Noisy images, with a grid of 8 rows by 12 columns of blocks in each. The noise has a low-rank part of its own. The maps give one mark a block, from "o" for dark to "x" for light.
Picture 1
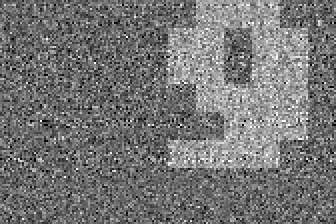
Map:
oooooooxxxoo
ooooooxxoxxo
ooooooxxoxxo
oooooooxxxxo
ooooooooxxxo
ooooooxxxxoo
oooooooooooo
oooooooooooo
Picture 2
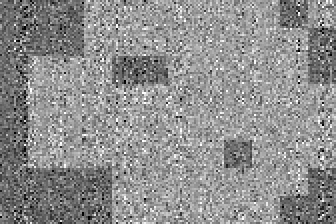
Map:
oooxxxxxxxox
oooxxxxxxxxo
oxxxooxxxxxo
oxxxxxxxxxxx
oxxxxxxxxxxx
oxxxxxxxoxxx
ooooxxxxxxxo
ooooxxxxxxoo
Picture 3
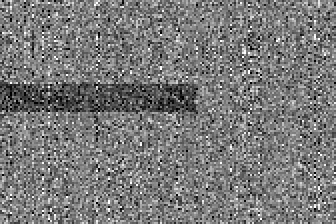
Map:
xxxxxxxxxxxx
xxxxxxxxxxxx
xxxxxxxxxxxx
oooooooxxxxx
xxxxxxxxxxxx
xxxxxxxxxxxx
xxxxxxxxxxxx
xxxxxxxxxxxx
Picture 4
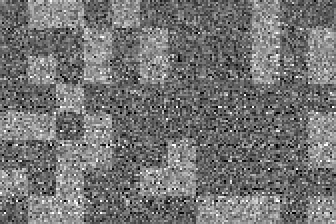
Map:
oxxoxooooxoo
oooxoxoooxox
oxoxoxoooxox
ooxooooooooo
xxoxooooooox
ooxxooxoooox
xoxooxxooooo
oxxooooxxxox
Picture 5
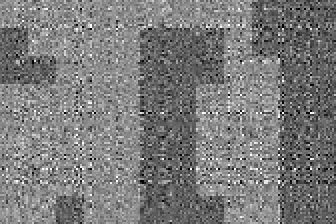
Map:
xxxxxxxxxooo
oxxxxoooxooo
ooxxxoooxxoo
xxxxxooxxxoo
xxxxxooxxxoo
xxxxxooxxxoo
xxxxxooxxxoo
xxoxxoooxxoo
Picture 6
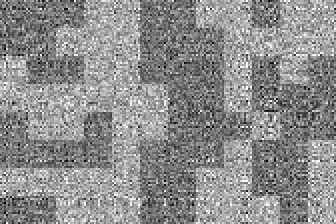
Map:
oooxxooxxoxx
ooxxxoooxxxx
xooxxoooxoxo
xxxxxxooxooo
oxxoxxoooxoo
ooooxoooxoox
xxxxxooxxoox
ooxxxooxxxox
